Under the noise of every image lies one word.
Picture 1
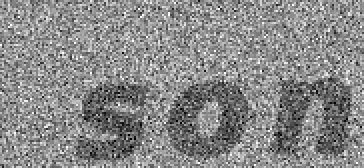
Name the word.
son
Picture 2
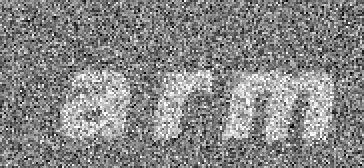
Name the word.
arm
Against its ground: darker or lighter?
lighter
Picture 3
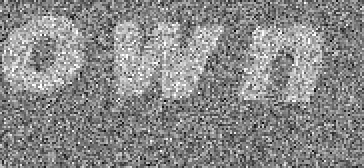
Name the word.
own
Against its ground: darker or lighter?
lighter
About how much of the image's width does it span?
nearly all
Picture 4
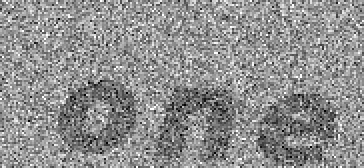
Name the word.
one
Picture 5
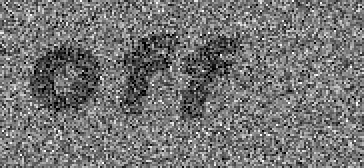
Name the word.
off
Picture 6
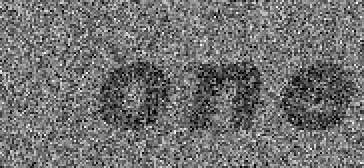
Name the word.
one
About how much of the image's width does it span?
two thirds
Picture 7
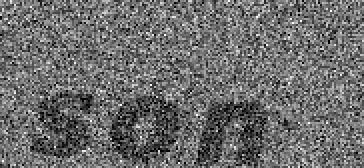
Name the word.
son
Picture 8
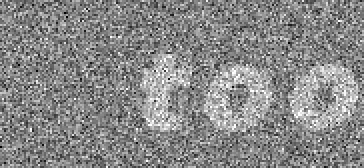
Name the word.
too
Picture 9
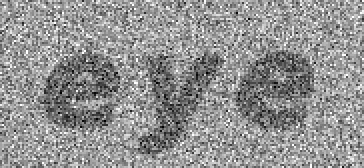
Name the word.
eye
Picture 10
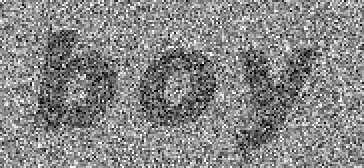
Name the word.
boy
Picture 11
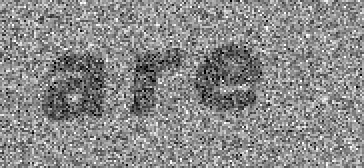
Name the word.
are
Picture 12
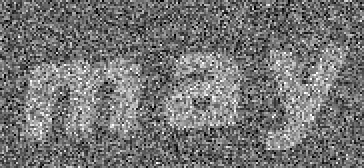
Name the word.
may
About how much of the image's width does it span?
nearly all
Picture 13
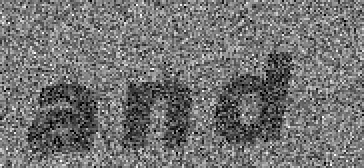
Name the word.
and
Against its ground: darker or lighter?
darker
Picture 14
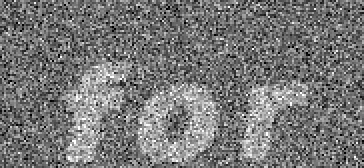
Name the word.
for
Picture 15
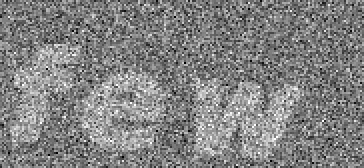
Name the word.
few
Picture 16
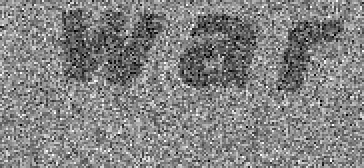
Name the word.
war
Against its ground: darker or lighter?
darker
